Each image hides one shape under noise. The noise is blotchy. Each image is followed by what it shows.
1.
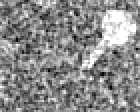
lollipop
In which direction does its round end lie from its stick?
up and right
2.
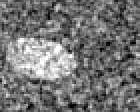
ellipse
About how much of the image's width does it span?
half
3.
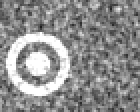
bullseye
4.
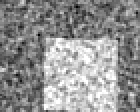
square
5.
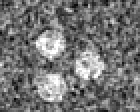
three dots
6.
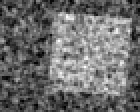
square
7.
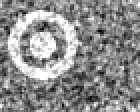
bullseye
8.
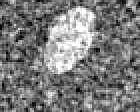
ellipse
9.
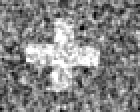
cross
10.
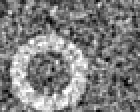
ring
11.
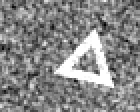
triangle frame
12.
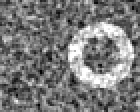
ring
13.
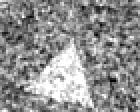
triangle
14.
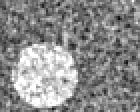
disc
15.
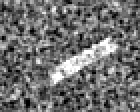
bar
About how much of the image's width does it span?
half
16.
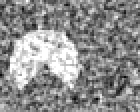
disc with a wedge cut out
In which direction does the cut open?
down
